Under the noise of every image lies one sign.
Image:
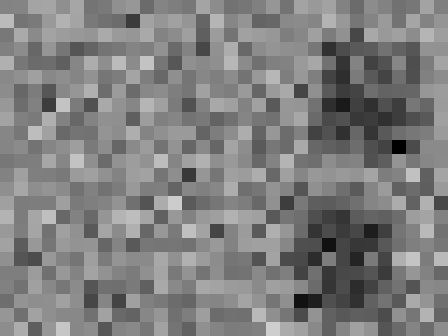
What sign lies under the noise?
colon
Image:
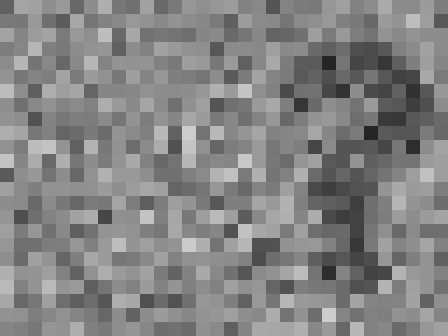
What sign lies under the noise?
question mark
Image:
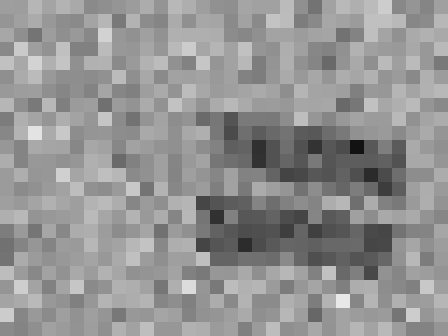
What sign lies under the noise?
equals sign
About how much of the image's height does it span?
half
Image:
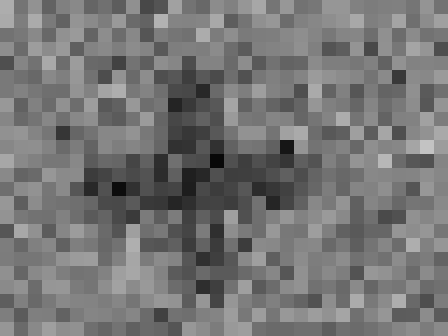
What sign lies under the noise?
plus sign
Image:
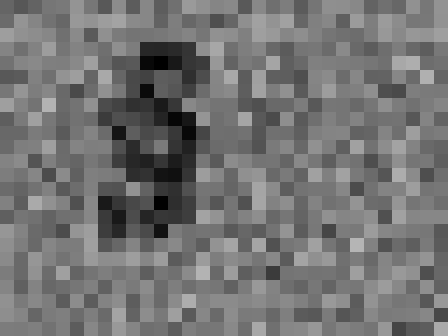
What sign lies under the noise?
section sign
